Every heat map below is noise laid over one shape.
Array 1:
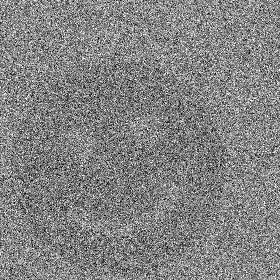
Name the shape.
smiling face
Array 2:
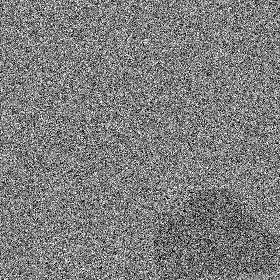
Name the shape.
cloud
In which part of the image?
bottom right
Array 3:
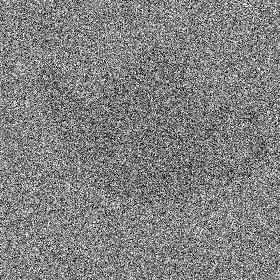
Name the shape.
teapot
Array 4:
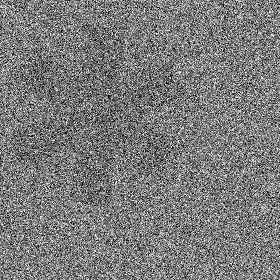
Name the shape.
asterisk
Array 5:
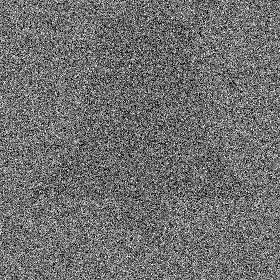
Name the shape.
bell
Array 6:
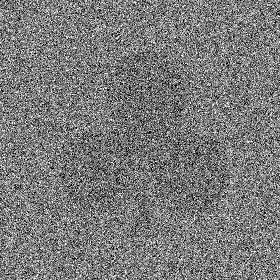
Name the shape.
club
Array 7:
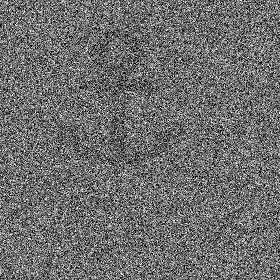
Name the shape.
anchor
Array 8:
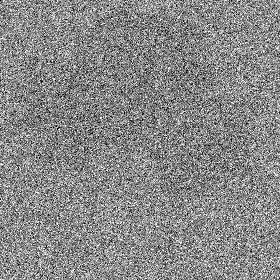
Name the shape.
car
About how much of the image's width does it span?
nearly all
